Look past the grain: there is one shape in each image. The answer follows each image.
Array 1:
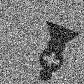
chess bishop
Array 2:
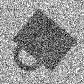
cup
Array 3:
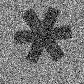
asterisk
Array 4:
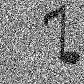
musical note
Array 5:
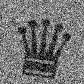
chess queen
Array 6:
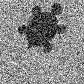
turtle
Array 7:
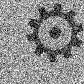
gear
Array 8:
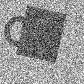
cup
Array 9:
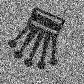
chess queen
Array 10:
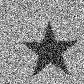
star
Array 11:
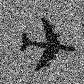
airplane
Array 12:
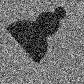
chess pawn
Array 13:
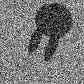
rabbit's head
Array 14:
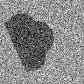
cloud
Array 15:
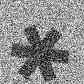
asterisk
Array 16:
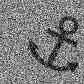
anchor
